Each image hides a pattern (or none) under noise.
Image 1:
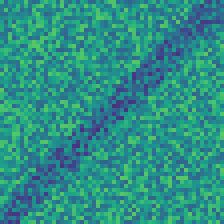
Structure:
a diagonal band
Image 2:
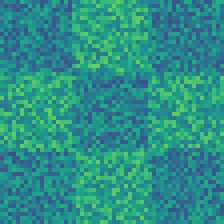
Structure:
a checkerboard
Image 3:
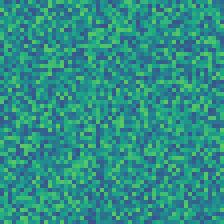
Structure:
only noise
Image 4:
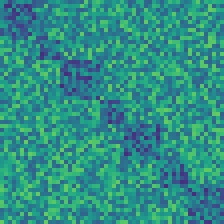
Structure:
blocks along the diagonal
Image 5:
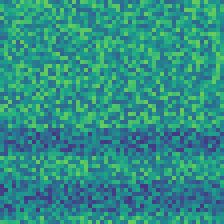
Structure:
bands of rows
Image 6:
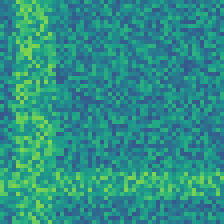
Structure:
bands of rows crossing bands of columns
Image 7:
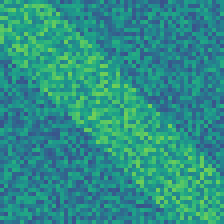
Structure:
a diagonal band
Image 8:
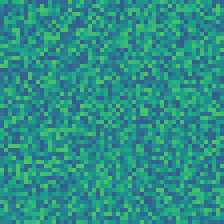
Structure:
only noise
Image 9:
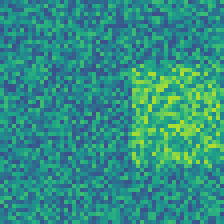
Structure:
one block
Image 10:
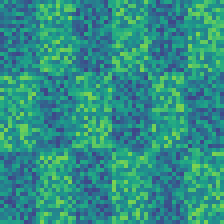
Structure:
a checkerboard
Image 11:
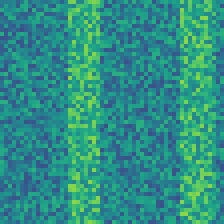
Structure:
bands of columns
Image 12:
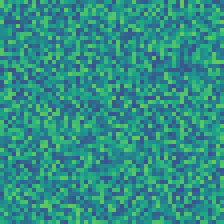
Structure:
only noise
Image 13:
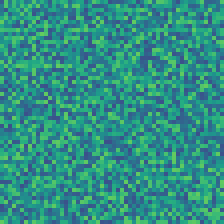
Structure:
only noise
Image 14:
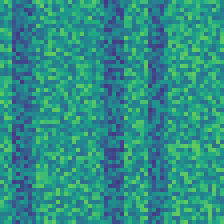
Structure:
bands of columns
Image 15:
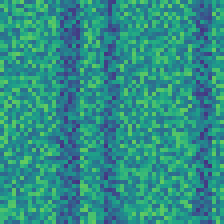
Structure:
bands of columns
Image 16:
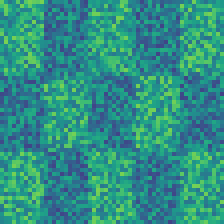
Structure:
a checkerboard
